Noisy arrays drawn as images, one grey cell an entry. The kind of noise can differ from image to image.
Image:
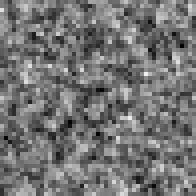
blotchy
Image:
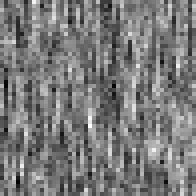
streaked along the columns
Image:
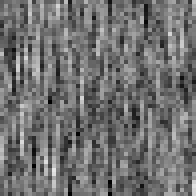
streaked along the columns
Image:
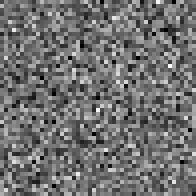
independent entries
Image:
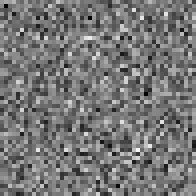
low rank plus noise
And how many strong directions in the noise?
one
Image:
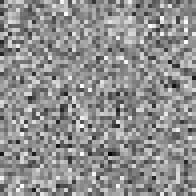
low rank plus noise
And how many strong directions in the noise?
five to eight
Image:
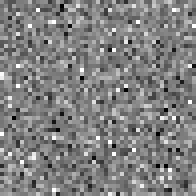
heavy tails
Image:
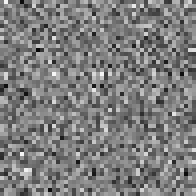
low rank plus noise
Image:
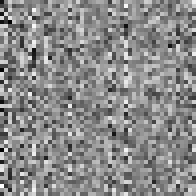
columns of uneven size
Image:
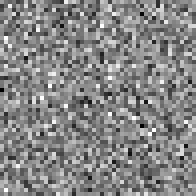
independent entries
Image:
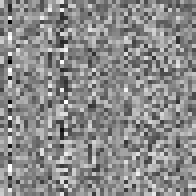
columns of uneven size
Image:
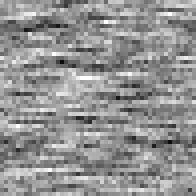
streaked along the rows
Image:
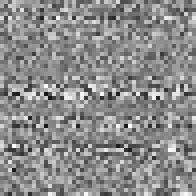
rows of uneven size
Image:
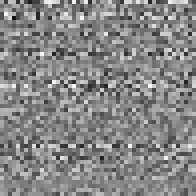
rows of uneven size
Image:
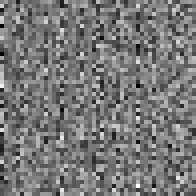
columns of uneven size
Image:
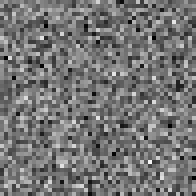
independent entries
